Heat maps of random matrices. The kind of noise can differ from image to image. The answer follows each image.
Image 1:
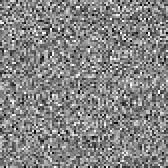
low rank plus noise
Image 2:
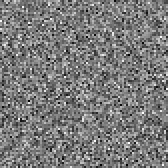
independent entries
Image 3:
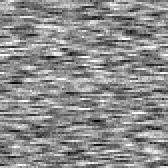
streaked along the rows
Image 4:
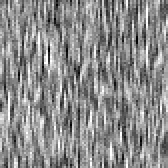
streaked along the columns
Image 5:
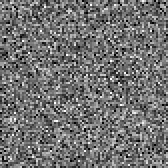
independent entries
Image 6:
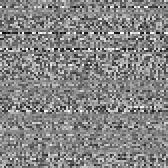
rows of uneven size
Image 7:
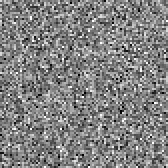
independent entries
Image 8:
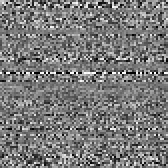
rows of uneven size
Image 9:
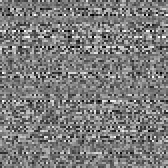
rows of uneven size
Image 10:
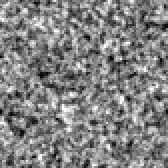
blotchy
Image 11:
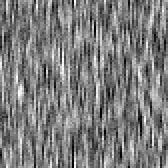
streaked along the columns
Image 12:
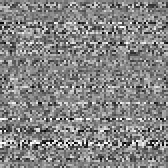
rows of uneven size
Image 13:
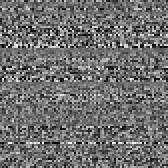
rows of uneven size
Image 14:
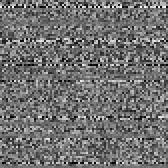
rows of uneven size
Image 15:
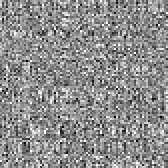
low rank plus noise
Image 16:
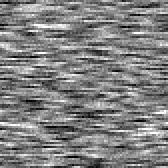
streaked along the rows
